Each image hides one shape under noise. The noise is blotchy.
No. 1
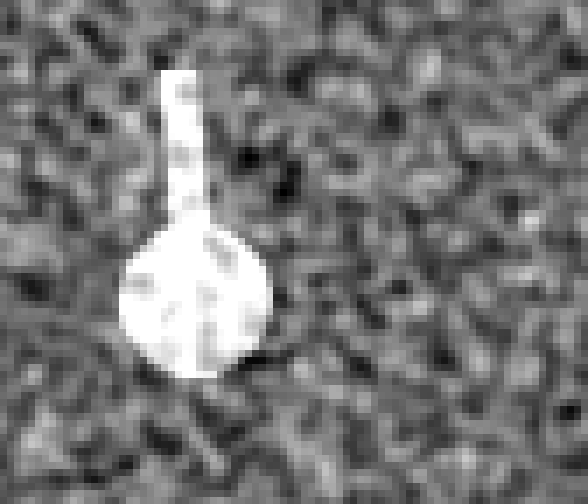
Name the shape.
lollipop
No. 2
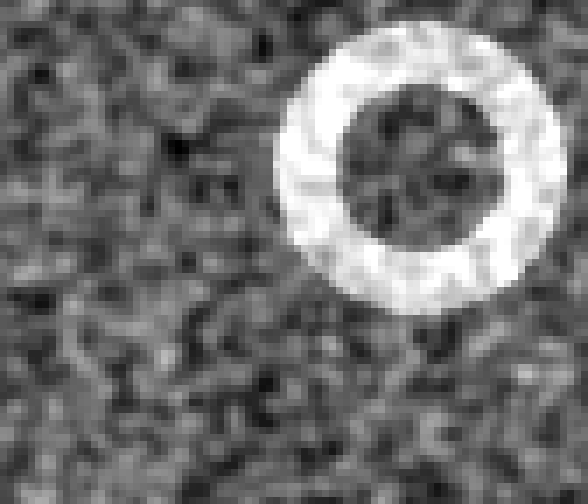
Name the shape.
ring
